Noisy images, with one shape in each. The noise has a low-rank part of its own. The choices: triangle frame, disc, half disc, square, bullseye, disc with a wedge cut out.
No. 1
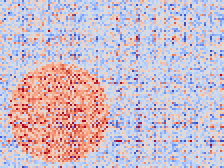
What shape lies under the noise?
disc
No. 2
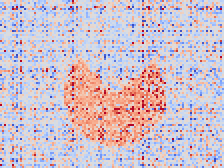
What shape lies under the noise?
disc with a wedge cut out
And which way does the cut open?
up
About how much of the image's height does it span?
half
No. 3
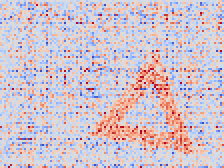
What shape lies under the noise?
triangle frame
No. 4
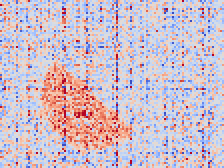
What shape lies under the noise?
half disc
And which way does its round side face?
down and left
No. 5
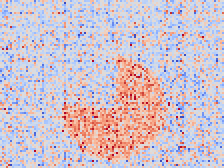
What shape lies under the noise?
disc with a wedge cut out
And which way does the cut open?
up and left
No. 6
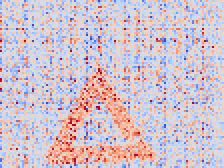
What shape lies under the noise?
triangle frame
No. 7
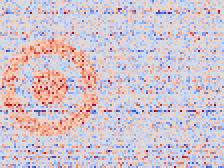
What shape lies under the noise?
bullseye
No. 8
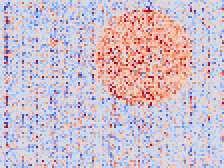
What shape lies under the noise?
disc
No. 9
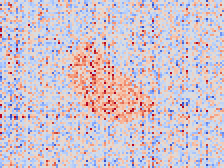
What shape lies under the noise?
half disc
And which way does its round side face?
down and left
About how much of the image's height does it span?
half
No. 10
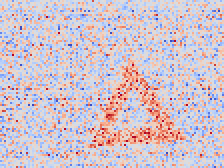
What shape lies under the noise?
triangle frame
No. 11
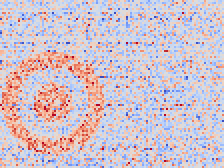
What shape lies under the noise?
bullseye
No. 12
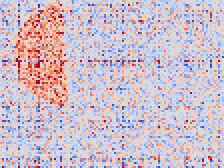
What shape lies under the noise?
half disc
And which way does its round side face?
left
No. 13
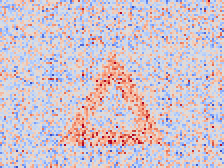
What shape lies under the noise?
triangle frame
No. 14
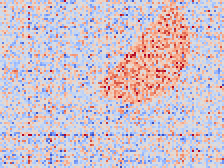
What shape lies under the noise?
half disc
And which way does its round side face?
down and right
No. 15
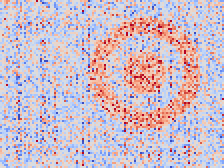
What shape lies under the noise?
bullseye
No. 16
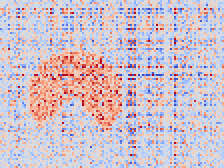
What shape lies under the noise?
disc with a wedge cut out
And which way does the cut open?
down
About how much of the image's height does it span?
half
